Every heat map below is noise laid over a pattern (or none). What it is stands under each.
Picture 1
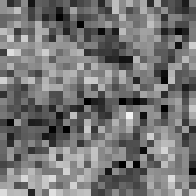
spokes from one point
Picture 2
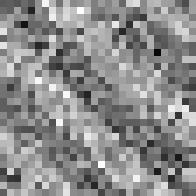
diagonal stripes
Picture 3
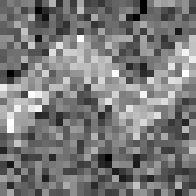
a wavy band
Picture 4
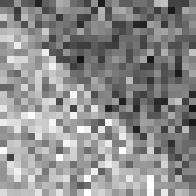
a sharp edge
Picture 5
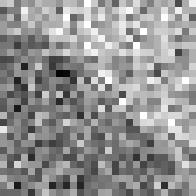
a sharp edge
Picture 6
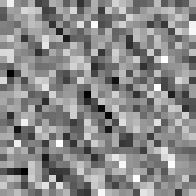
diagonal stripes
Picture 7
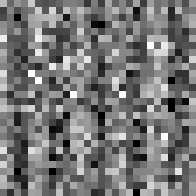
vertical stripes
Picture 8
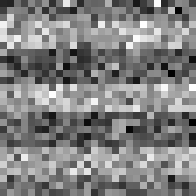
horizontal stripes
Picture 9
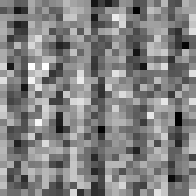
vertical stripes
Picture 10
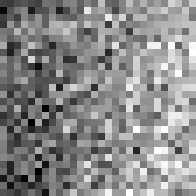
a smooth slope
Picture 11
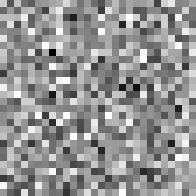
only noise
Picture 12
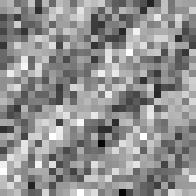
diagonal stripes
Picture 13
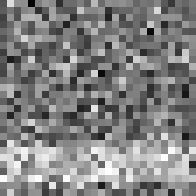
one horizontal stripe
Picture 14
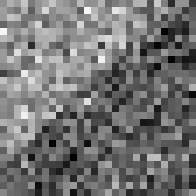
a sharp edge
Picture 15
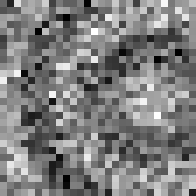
rings round one point
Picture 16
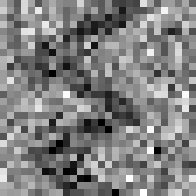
a wavy band
